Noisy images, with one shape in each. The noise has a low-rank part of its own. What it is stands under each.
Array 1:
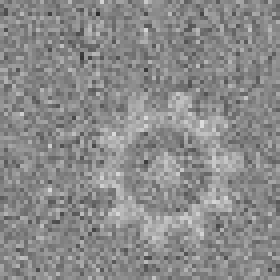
gear
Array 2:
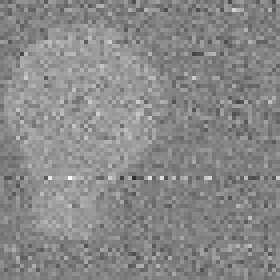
light bulb
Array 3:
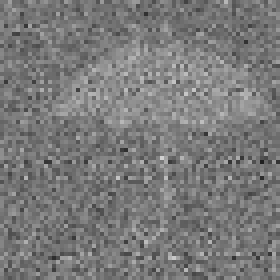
umbrella
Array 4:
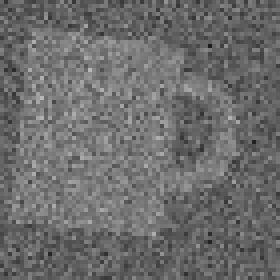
cup
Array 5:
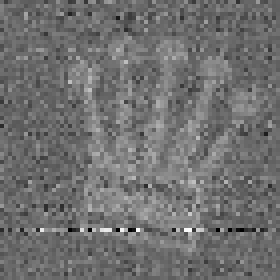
chess queen
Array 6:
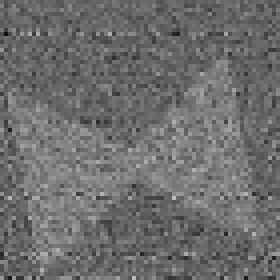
bow tie
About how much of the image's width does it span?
nearly all
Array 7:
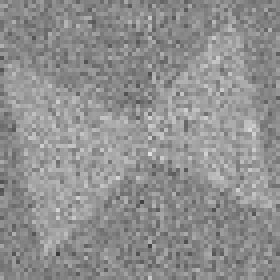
bow tie
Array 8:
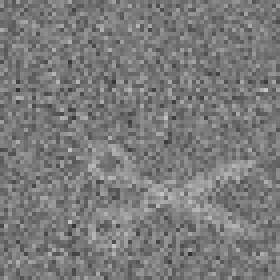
pair of scissors
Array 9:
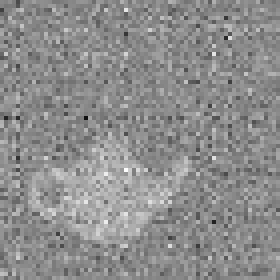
teapot
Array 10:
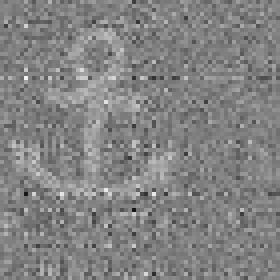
anchor
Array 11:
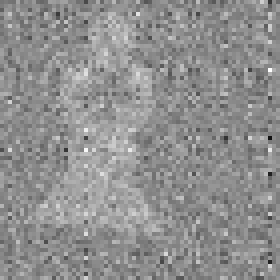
chess bishop
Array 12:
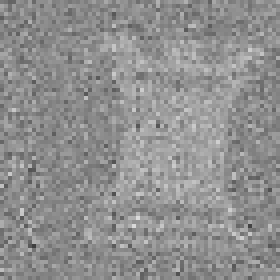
chess rook
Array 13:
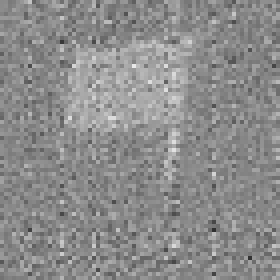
flag
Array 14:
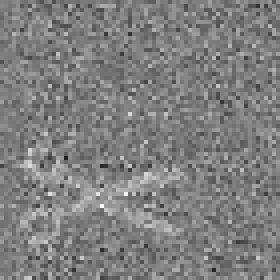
pair of scissors
